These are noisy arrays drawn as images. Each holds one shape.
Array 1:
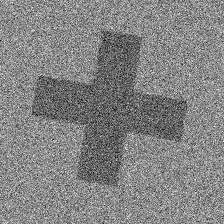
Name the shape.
cross
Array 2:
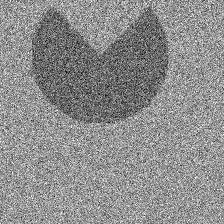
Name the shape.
disc with a wedge cut out
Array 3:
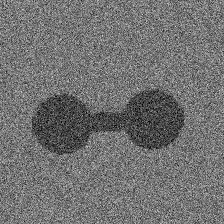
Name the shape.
dumbbell
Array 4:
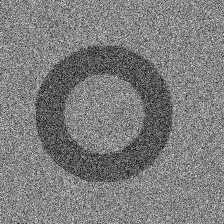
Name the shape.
ring
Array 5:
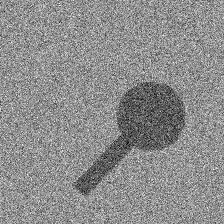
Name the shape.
lollipop
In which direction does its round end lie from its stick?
up and right
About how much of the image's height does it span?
half
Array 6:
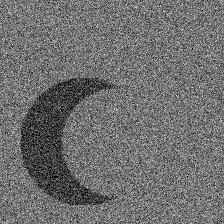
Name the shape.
crescent
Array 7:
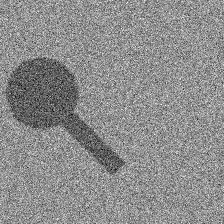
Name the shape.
lollipop
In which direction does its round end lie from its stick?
up and left
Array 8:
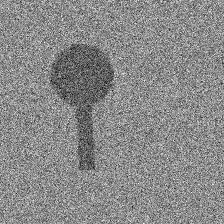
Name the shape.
lollipop
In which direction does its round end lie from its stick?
up
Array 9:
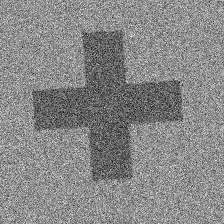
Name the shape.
cross
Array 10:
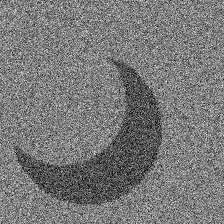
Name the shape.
crescent
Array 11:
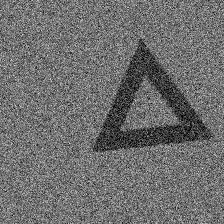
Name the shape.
triangle frame
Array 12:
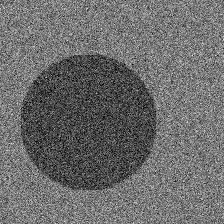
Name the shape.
disc
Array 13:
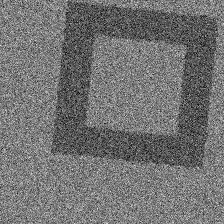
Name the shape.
square frame
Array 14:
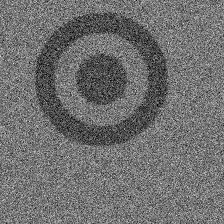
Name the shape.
bullseye
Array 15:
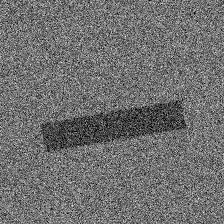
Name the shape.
bar
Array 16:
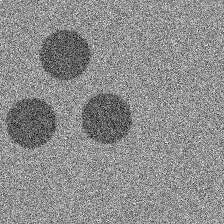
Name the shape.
three dots
